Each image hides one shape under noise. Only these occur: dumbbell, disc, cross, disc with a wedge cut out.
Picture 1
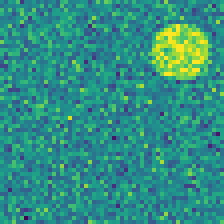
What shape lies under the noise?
disc
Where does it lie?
top right
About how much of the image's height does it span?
a quarter
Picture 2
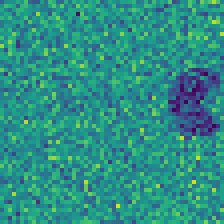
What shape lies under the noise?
disc with a wedge cut out
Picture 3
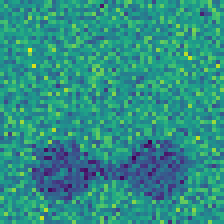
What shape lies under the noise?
dumbbell
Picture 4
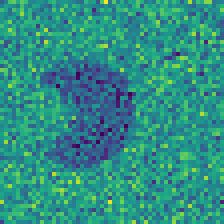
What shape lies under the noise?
disc with a wedge cut out
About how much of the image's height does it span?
half
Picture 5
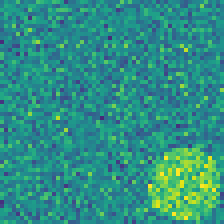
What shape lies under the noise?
disc
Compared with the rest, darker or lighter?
lighter
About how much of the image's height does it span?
a third
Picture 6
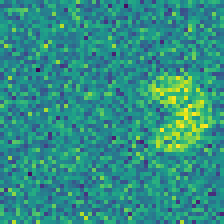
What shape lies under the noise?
disc with a wedge cut out
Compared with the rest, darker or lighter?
lighter
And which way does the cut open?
left
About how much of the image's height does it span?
a third
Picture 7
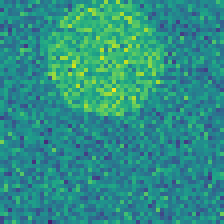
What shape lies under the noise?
disc
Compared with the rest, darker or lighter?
lighter
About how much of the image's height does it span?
half
